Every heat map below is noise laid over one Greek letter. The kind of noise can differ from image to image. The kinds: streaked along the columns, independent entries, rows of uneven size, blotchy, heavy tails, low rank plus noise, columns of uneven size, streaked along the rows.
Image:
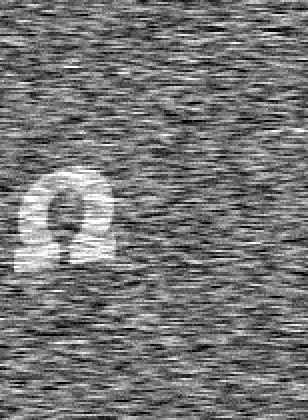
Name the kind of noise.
streaked along the rows
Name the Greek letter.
omega
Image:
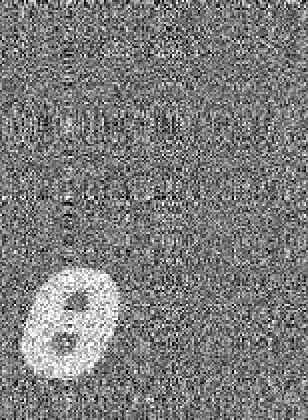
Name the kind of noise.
low rank plus noise
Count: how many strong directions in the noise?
three or four
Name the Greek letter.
theta
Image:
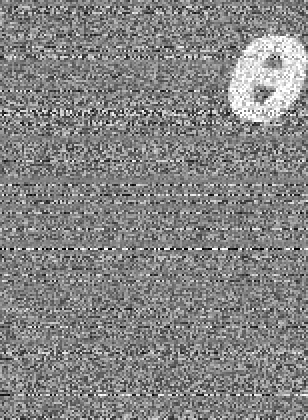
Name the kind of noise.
rows of uneven size
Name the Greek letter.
theta
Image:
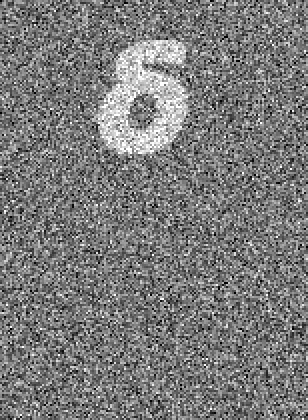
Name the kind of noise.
independent entries
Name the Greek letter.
delta
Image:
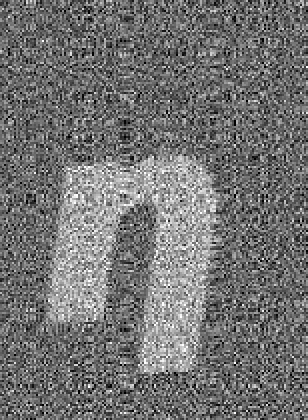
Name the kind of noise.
low rank plus noise
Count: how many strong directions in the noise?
three or four
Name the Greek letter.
eta
